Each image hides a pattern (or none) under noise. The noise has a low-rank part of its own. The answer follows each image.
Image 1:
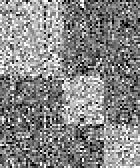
blocks along the diagonal
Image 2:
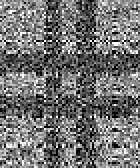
bands of rows crossing bands of columns
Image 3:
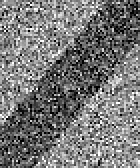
a diagonal band
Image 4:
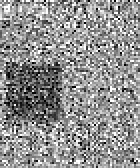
one block
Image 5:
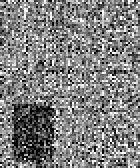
one block
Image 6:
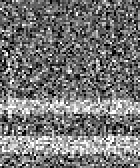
bands of rows
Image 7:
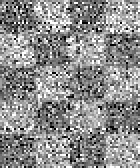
a checkerboard
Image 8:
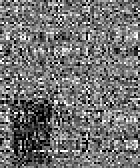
one block
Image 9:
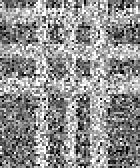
bands of rows crossing bands of columns
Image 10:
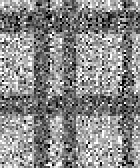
bands of rows crossing bands of columns
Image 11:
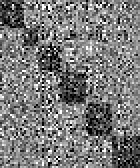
blocks along the diagonal
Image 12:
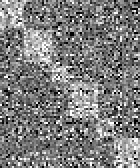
blocks along the diagonal
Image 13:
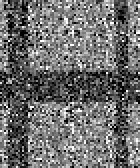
bands of rows crossing bands of columns
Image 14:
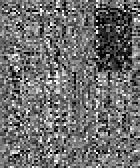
one block
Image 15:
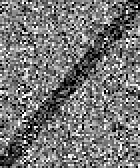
a diagonal band
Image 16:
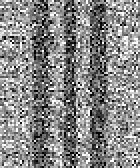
bands of columns
